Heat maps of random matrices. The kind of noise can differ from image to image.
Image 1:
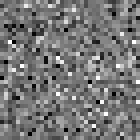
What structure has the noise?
heavy tails
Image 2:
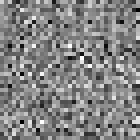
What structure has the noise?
low rank plus noise
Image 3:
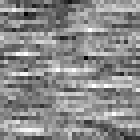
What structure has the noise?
streaked along the rows
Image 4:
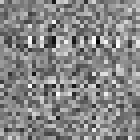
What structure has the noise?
low rank plus noise
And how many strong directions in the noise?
one
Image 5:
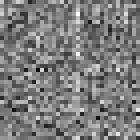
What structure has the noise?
low rank plus noise
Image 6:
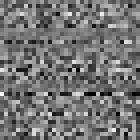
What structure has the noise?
rows of uneven size
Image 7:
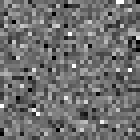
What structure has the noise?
heavy tails
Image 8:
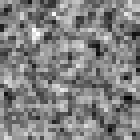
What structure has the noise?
blotchy
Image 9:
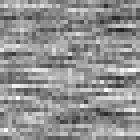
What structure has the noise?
streaked along the rows
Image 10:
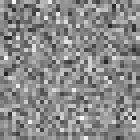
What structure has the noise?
independent entries
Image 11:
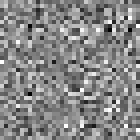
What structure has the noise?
low rank plus noise
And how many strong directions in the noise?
three or four
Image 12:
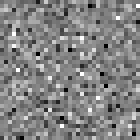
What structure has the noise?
heavy tails
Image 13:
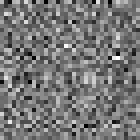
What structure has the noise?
low rank plus noise
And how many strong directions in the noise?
one
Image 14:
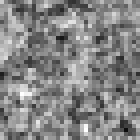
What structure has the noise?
blotchy
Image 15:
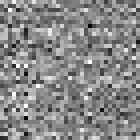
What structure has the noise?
low rank plus noise
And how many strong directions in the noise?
five to eight
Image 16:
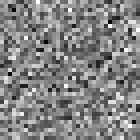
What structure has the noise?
independent entries
